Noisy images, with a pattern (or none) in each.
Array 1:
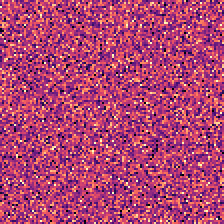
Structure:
only noise
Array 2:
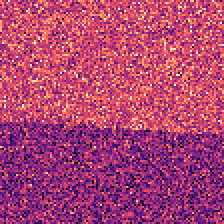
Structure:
a sharp edge
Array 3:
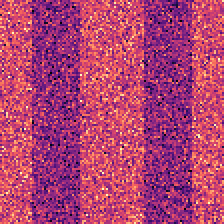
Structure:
vertical stripes
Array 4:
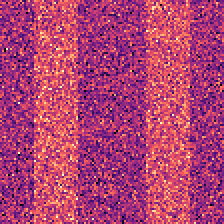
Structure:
vertical stripes
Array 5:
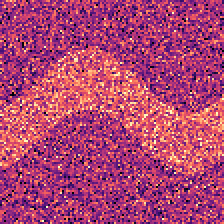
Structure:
a wavy band
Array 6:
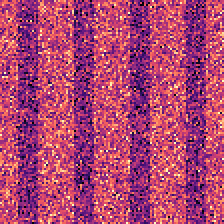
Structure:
vertical stripes
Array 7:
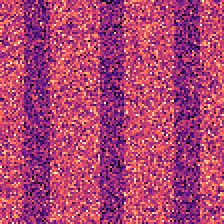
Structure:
vertical stripes
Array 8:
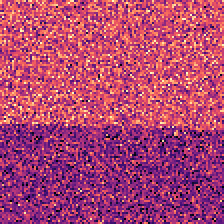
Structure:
a sharp edge
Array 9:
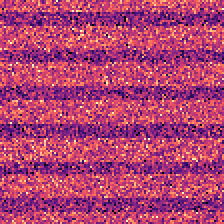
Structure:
horizontal stripes
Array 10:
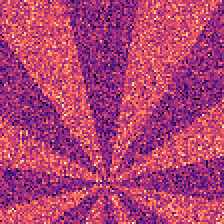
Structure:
spokes from one point
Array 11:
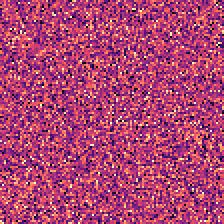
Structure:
only noise
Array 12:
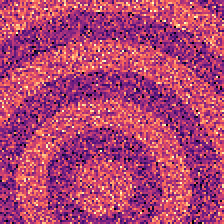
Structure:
rings round one point
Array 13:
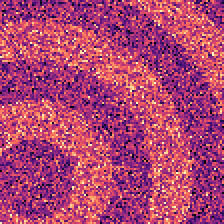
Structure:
rings round one point
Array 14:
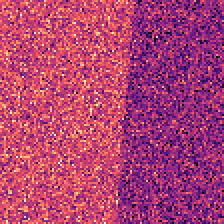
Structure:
a sharp edge
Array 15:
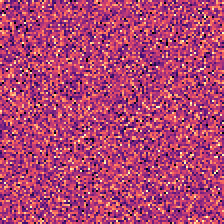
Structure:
only noise
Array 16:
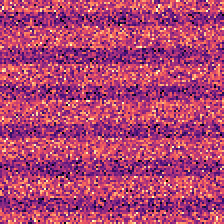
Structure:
horizontal stripes
